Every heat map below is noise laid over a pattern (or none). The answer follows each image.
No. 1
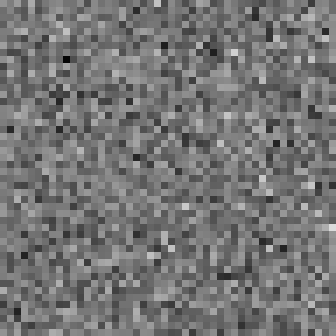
only noise
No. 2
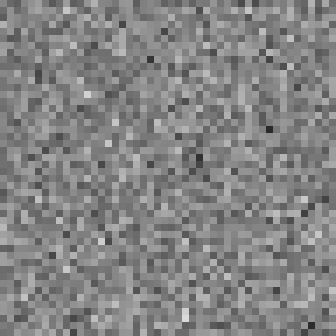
only noise
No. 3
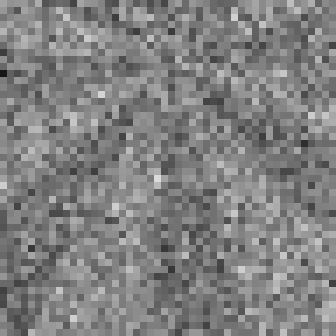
spokes from one point
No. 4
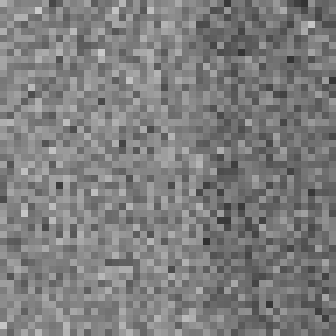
a sharp edge
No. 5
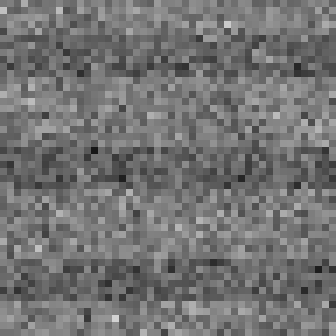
horizontal stripes
